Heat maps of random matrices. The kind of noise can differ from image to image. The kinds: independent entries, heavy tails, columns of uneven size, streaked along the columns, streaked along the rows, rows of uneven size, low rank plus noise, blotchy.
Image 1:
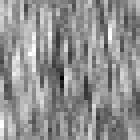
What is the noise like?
streaked along the columns
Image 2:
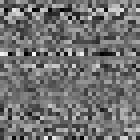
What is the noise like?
rows of uneven size
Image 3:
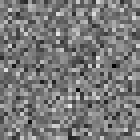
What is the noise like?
independent entries
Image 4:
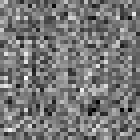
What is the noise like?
low rank plus noise
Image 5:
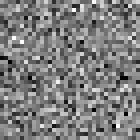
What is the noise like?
independent entries
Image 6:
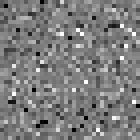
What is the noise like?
heavy tails
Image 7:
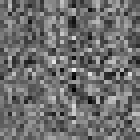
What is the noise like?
low rank plus noise
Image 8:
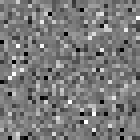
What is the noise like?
heavy tails
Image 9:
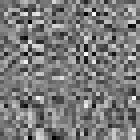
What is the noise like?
low rank plus noise
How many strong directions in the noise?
two
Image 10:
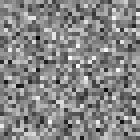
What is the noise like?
independent entries
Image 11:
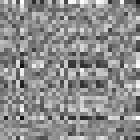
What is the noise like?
low rank plus noise
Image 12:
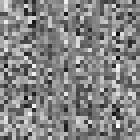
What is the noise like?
columns of uneven size
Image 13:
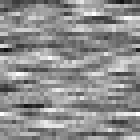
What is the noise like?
streaked along the rows
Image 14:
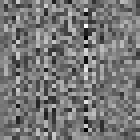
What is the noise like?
columns of uneven size
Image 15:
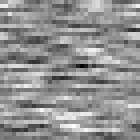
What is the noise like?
streaked along the rows
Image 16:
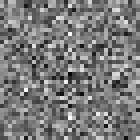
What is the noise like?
low rank plus noise
